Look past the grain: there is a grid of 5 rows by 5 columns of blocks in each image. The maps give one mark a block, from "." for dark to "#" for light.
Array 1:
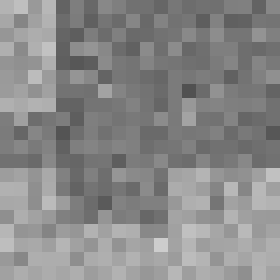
# . . . .
# . . . .
. . . . .
# . . # #
# # # # #
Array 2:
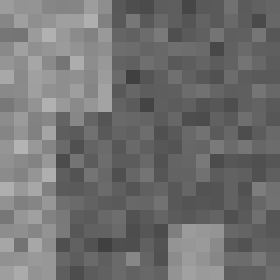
# # . . .
# # . . .
# . . . .
# . . . .
# . . # .
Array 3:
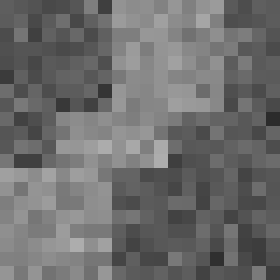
. . # # .
. . # # .
. # # . .
# # . . .
# # . . .
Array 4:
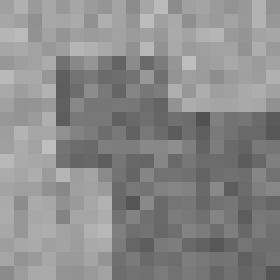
# # # # #
# . . # #
# . . . .
# # . . .
# # . . .
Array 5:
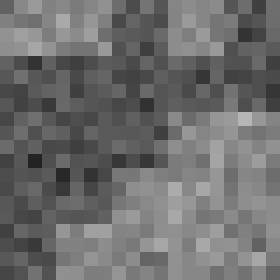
# # . # .
. . . . .
. . . # #
. . # # #
. # # # #
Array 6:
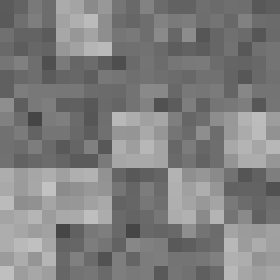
. # . . .
. . . . .
. . # . #
# # . # .
# . . . #
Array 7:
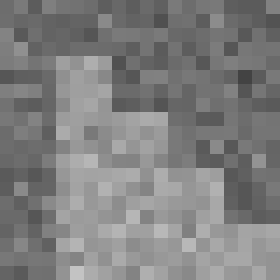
. . . . .
. # . . .
. # # . .
. # # # .
. # # # #
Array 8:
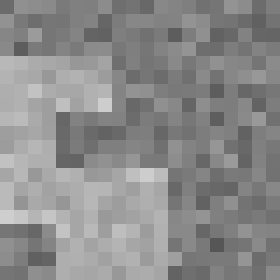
. . . . .
# # . . .
# . . . .
# # # . .
. # # . .
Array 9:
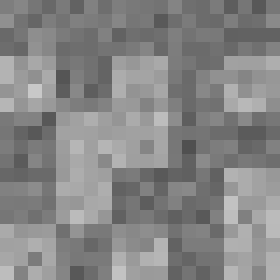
. . . . .
# . # . #
. # # . .
. # . . #
# . # . #
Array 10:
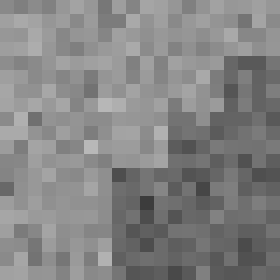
# # # # #
# # # # .
# # # . .
# # . . .
# # . . .
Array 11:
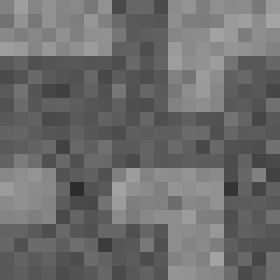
# # . # #
. . . # .
. . . . .
# . # # .
. . . # .
